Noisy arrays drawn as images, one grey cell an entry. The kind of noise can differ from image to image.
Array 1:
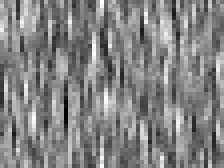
streaked along the columns
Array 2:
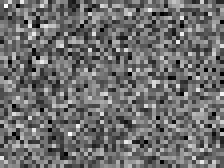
independent entries
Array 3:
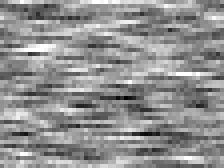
streaked along the rows
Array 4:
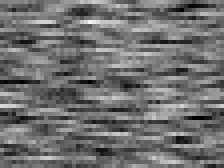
streaked along the rows
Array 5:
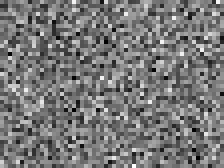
independent entries
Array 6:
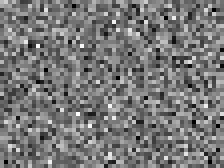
independent entries
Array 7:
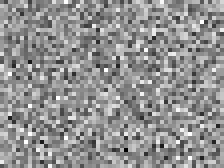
independent entries
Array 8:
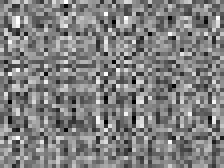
low rank plus noise
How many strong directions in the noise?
two
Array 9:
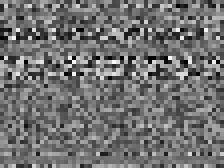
rows of uneven size
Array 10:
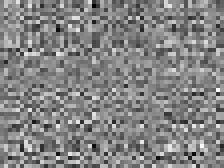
low rank plus noise
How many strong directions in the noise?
two
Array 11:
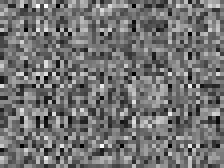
low rank plus noise
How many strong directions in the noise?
two
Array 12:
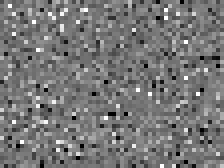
heavy tails
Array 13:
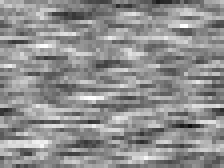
streaked along the rows
